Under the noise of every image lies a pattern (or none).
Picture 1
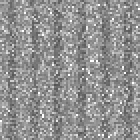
vertical stripes
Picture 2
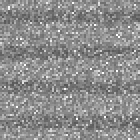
horizontal stripes
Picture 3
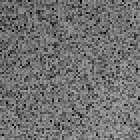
a smooth slope
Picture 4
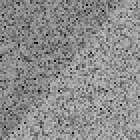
a sharp edge
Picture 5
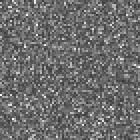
only noise
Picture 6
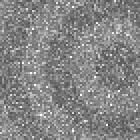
rings round one point
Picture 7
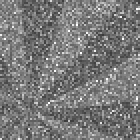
spokes from one point
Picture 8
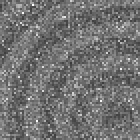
rings round one point
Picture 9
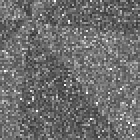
spokes from one point
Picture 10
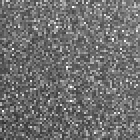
a smooth slope
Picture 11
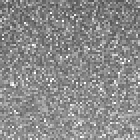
a smooth slope
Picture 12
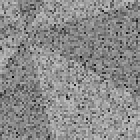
spokes from one point
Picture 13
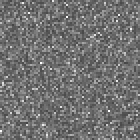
only noise
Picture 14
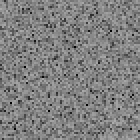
only noise
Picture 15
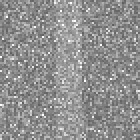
one vertical stripe
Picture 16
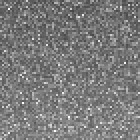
a smooth slope
